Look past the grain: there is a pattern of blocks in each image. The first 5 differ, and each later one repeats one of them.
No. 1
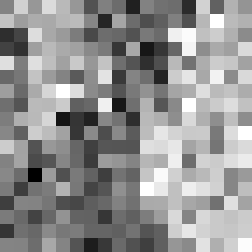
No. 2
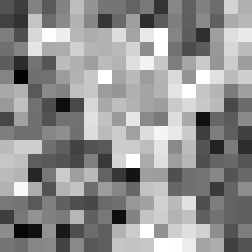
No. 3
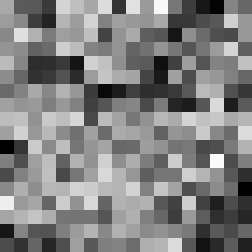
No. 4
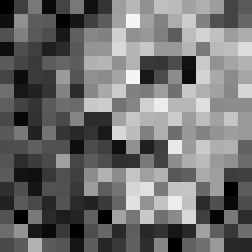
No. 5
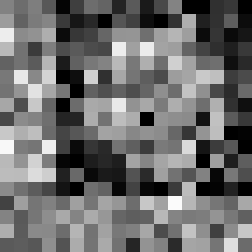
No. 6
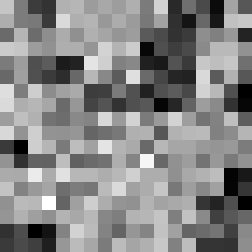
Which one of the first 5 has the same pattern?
3
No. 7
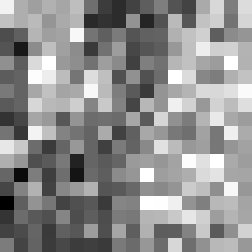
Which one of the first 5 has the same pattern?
1
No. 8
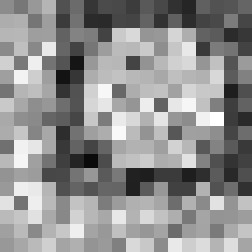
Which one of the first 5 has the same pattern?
5
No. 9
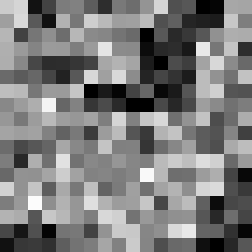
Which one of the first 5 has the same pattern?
3
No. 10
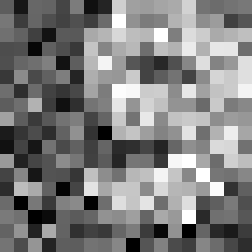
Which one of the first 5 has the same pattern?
4
